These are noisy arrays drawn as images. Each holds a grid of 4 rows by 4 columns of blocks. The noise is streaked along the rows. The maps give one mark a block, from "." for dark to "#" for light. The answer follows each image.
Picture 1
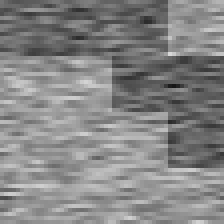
. . . #
# # . .
# # # .
# # # #
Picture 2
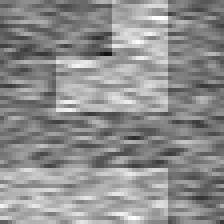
. . # .
. # # .
. . . .
# # # .
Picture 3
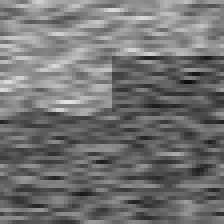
# # # #
# # . .
. . . .
. . . .
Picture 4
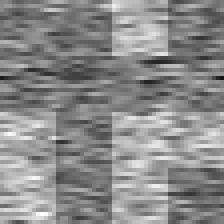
. . # .
. . . .
# . # #
# . # .
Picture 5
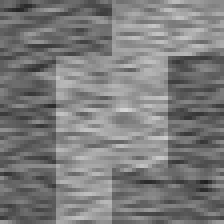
. . # #
. # # .
. # # .
. # . .
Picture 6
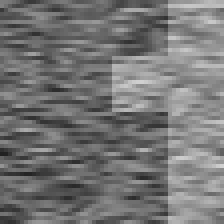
. . . #
. . # #
. . . #
. . . #
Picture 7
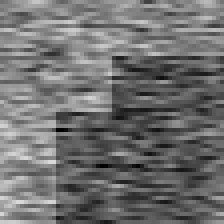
# # # #
# # . .
# . . .
# . . .
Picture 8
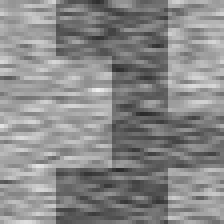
# . . #
# # . #
# # . .
# . . #
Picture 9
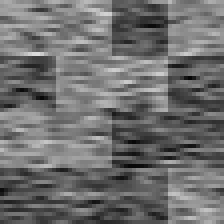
# # . #
. # # .
# # . .
. . . #
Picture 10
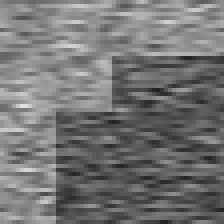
# # # #
# # . .
# . . .
# . . .
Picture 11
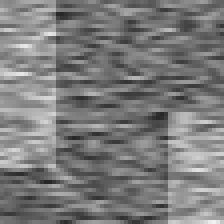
# . . .
# . . .
# . . #
. . . #
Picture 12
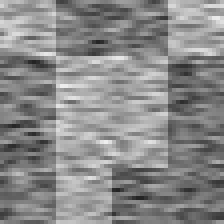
# . . #
. # # .
. # # .
. # . .
